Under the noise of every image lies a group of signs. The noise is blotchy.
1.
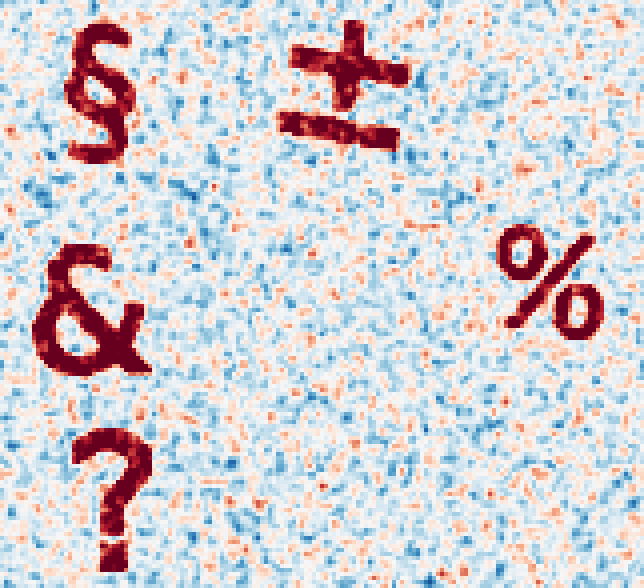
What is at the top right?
nothing
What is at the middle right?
percent sign
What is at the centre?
nothing
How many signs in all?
5
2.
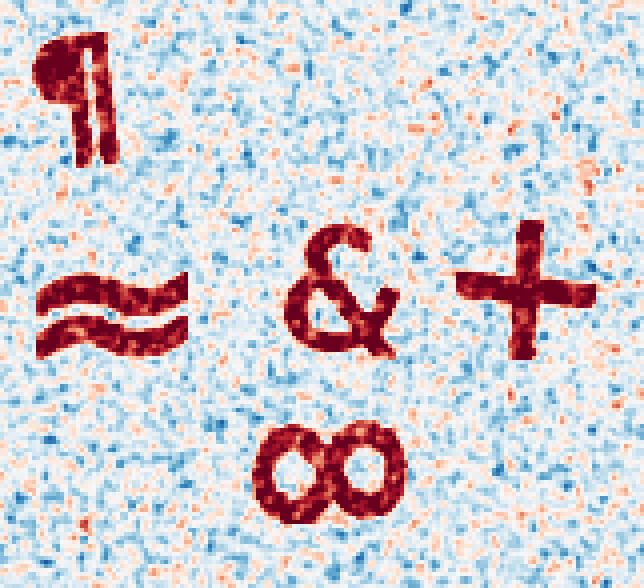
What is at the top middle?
nothing
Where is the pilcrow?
top left
